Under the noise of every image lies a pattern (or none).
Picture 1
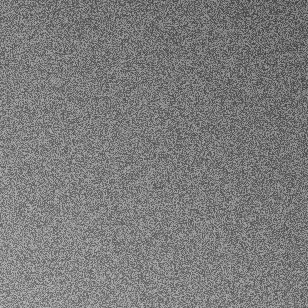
a smooth slope
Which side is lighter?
bottom left
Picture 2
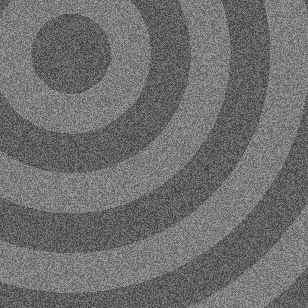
rings round one point
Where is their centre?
top left
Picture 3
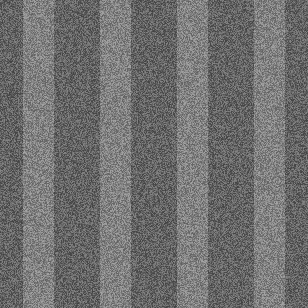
vertical stripes
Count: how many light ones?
4
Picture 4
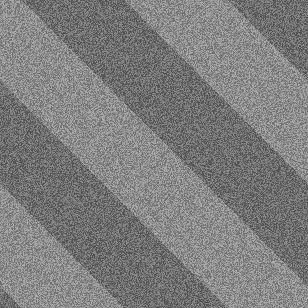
diagonal stripes
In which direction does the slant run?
top left to bottom right
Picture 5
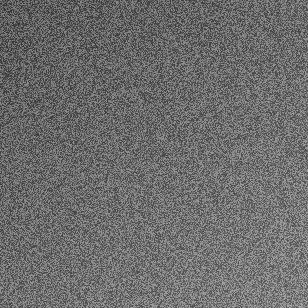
a smooth slope
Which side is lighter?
bottom right
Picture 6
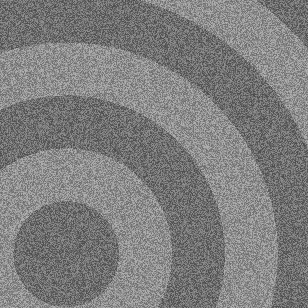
rings round one point
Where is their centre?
bottom left
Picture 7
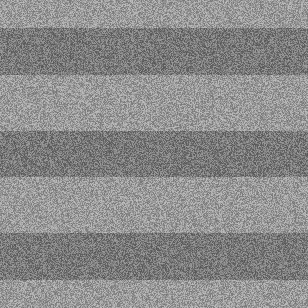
horizontal stripes
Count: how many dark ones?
3
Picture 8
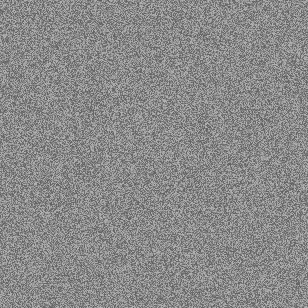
only noise
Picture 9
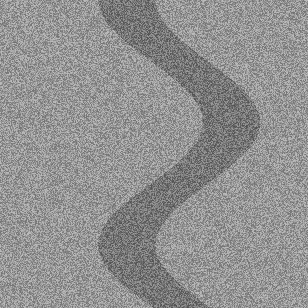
a wavy band
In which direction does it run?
top to bottom
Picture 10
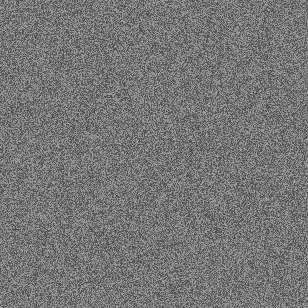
only noise
